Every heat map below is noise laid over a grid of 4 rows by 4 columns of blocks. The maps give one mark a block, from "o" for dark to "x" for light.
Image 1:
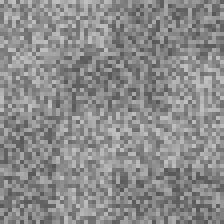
x x o o
x o o x
o x x x
o x o o
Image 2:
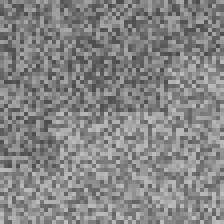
o o o o
o o o x
o x x x
x x x x
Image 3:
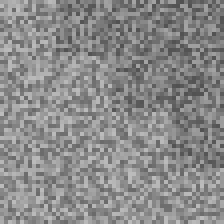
x o o o
x x o o
x x x o
x x x x
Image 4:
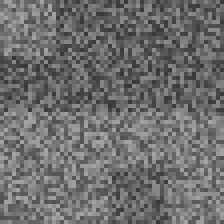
x o o o
o o o o
x x x x
x x o x
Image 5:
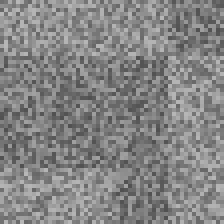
x x x o
o o o x
o o o x
x x o x
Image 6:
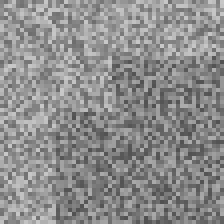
x x x x
x x o o
x o o o
x o o o
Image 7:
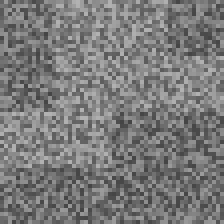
o x x o
o x x x
x x o o
o o o o
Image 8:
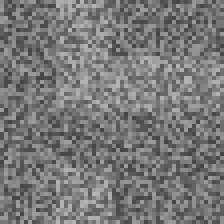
o x o o
o x x x
o o o o
o x o o
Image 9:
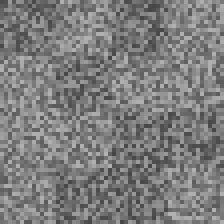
o x o x
x o x x
x x o o
x o o x
